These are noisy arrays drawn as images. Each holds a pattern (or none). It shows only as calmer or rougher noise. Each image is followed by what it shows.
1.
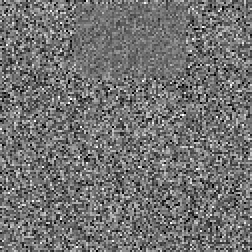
one block
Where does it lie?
top middle
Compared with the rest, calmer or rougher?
calmer
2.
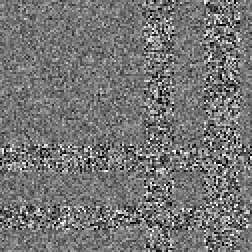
bands of rows crossing bands of columns
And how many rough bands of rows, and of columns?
2 and 2
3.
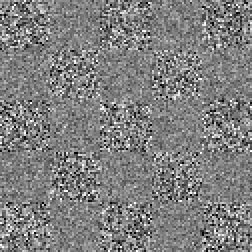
a checkerboard
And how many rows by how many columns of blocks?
5 by 5
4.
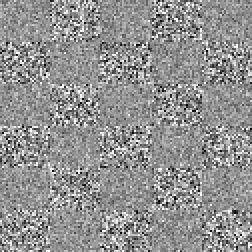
a checkerboard
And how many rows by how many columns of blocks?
6 by 5
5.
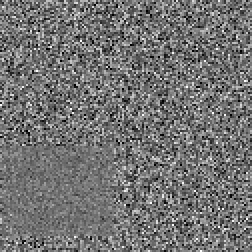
one block
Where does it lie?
bottom left
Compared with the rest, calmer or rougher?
calmer
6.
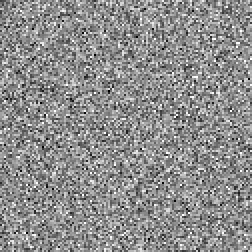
only noise
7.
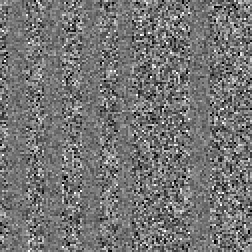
bands of columns
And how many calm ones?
5
